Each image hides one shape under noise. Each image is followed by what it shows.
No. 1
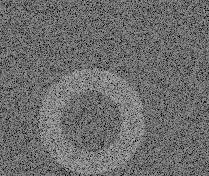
ring
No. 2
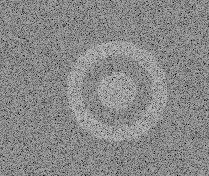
bullseye
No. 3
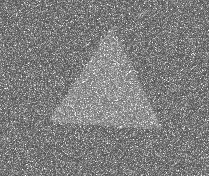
triangle
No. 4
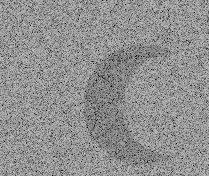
crescent
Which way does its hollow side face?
right
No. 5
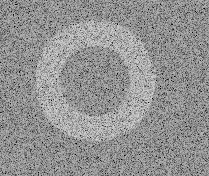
ring
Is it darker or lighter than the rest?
lighter
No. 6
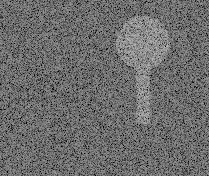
lollipop
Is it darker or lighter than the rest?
lighter
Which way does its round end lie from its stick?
up
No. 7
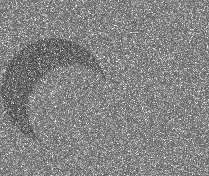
crescent
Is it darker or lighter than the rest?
darker
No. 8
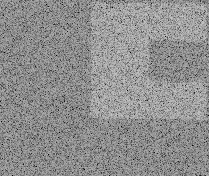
square with a notch
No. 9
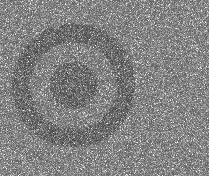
bullseye
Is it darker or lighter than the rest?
darker
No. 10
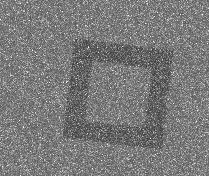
square frame
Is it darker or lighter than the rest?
darker
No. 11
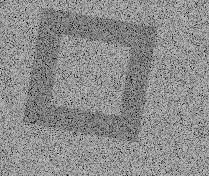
square frame
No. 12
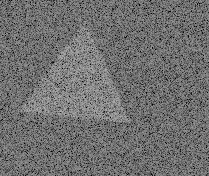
triangle
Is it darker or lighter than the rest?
lighter
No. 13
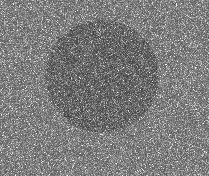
disc
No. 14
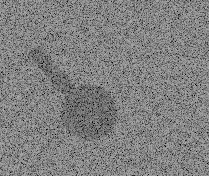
lollipop
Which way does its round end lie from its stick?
down and right
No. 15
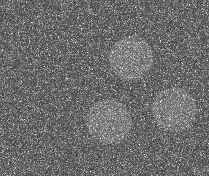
three dots
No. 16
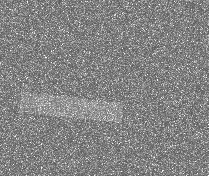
bar
